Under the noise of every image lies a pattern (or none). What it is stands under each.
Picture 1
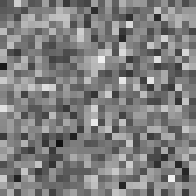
only noise
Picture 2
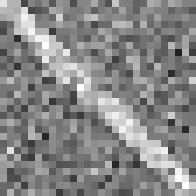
a diagonal band
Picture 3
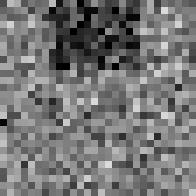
one block
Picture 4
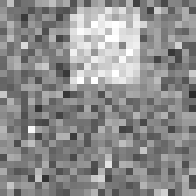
one block
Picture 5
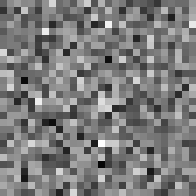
only noise
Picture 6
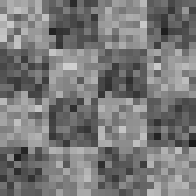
a checkerboard
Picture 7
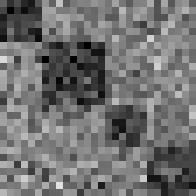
blocks along the diagonal
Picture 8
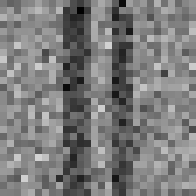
bands of columns
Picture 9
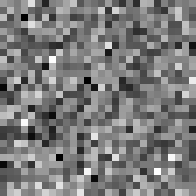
only noise
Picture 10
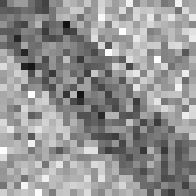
a diagonal band
